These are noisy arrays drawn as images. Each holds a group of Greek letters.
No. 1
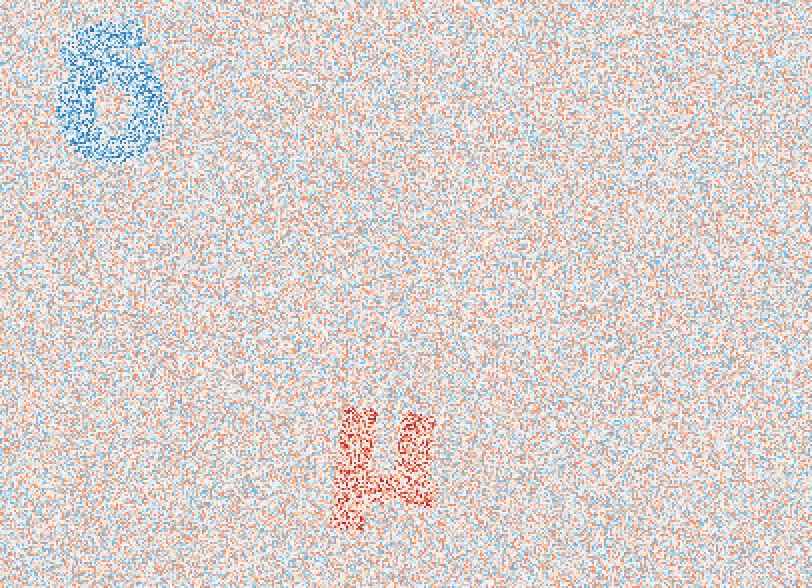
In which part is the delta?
top left
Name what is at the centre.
nothing
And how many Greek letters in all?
2
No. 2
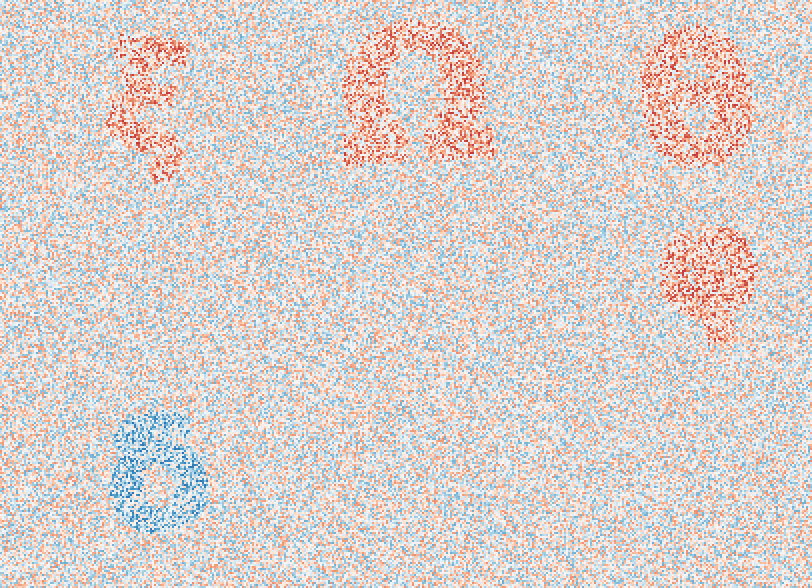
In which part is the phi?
middle right
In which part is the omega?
top middle
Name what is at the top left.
xi
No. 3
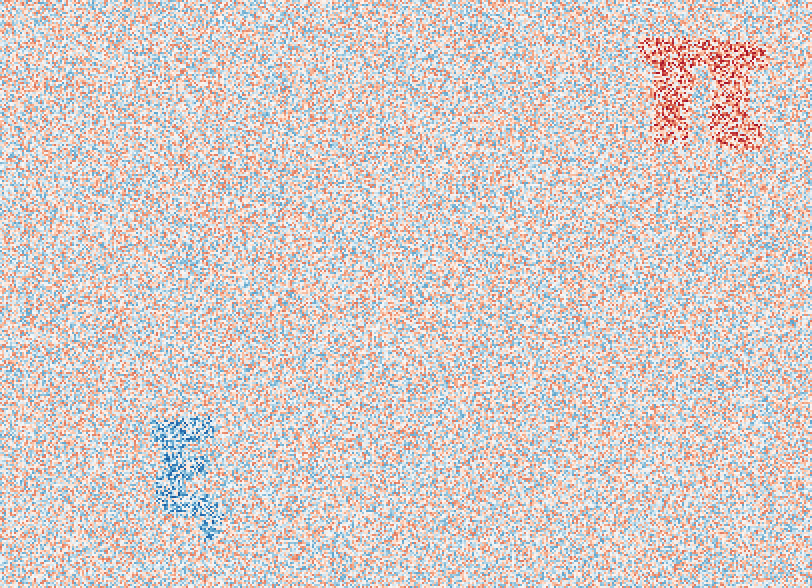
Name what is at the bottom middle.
nothing
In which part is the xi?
bottom left
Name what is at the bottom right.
nothing
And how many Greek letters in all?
2
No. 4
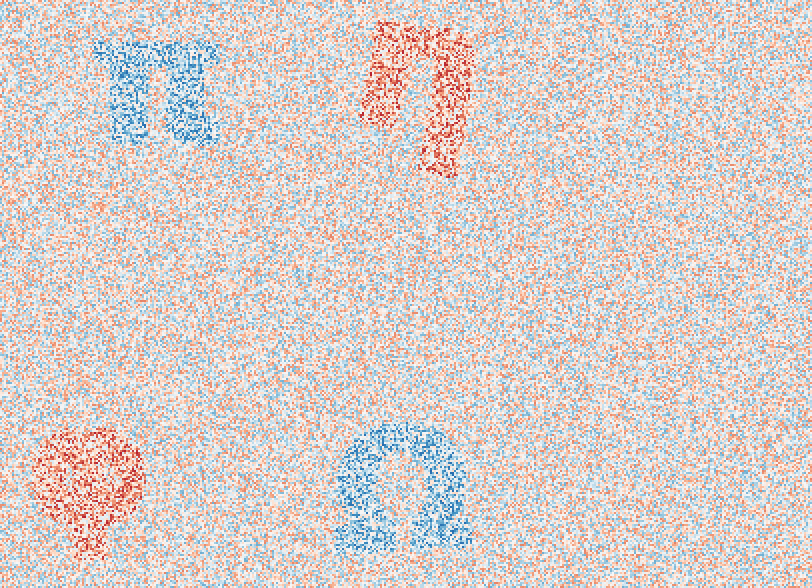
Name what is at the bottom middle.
omega
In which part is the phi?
bottom left
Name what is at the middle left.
nothing
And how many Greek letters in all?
4
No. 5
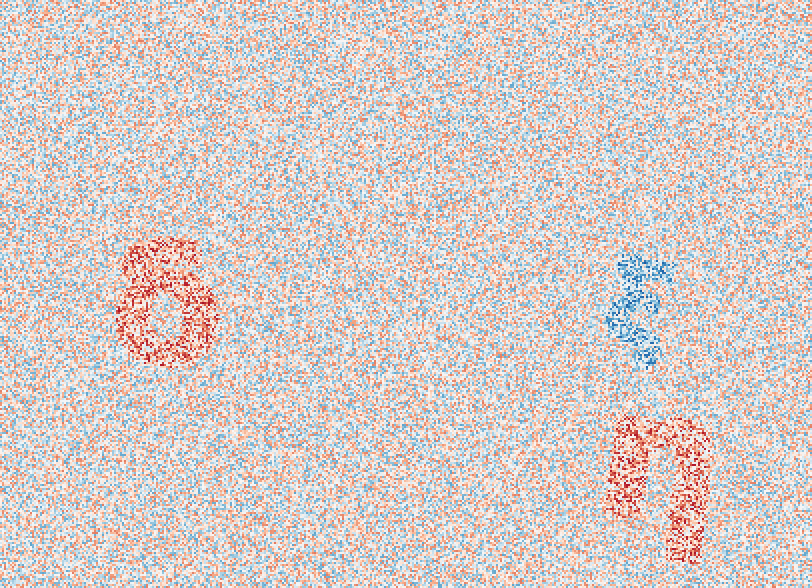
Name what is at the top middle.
nothing
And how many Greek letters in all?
3
